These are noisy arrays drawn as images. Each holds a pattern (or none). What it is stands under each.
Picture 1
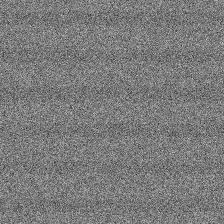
horizontal stripes
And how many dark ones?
6
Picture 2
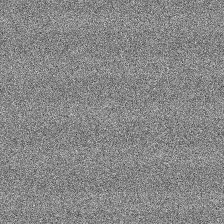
horizontal stripes
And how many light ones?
5
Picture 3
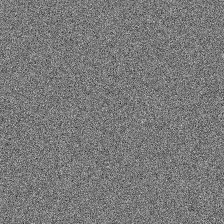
only noise
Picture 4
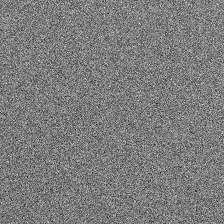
a smooth slope
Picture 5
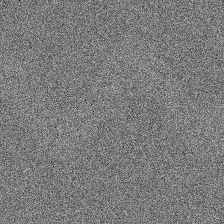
a wavy band
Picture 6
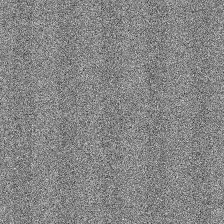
vertical stripes
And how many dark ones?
5
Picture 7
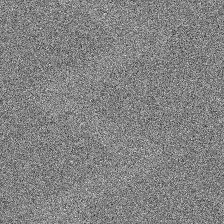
a wavy band
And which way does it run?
top to bottom
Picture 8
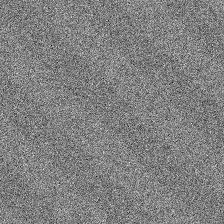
diagonal stripes
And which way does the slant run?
top left to bottom right
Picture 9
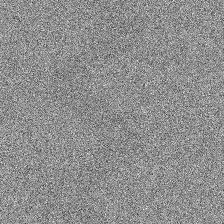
a wavy band
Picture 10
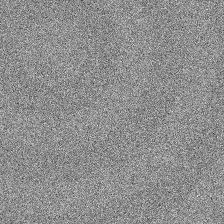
rings round one point
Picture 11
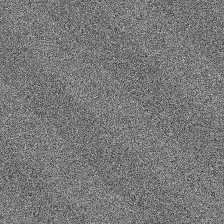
diagonal stripes
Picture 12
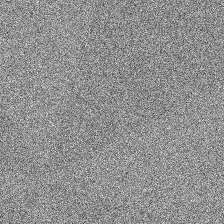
spokes from one point
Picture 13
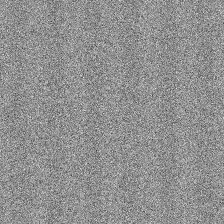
vertical stripes
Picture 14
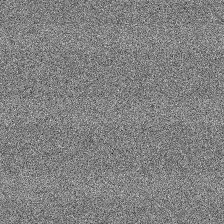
horizontal stripes
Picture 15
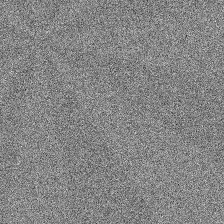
spokes from one point
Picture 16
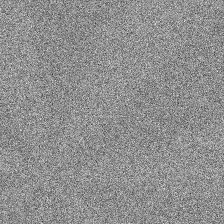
spokes from one point
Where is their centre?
bottom left
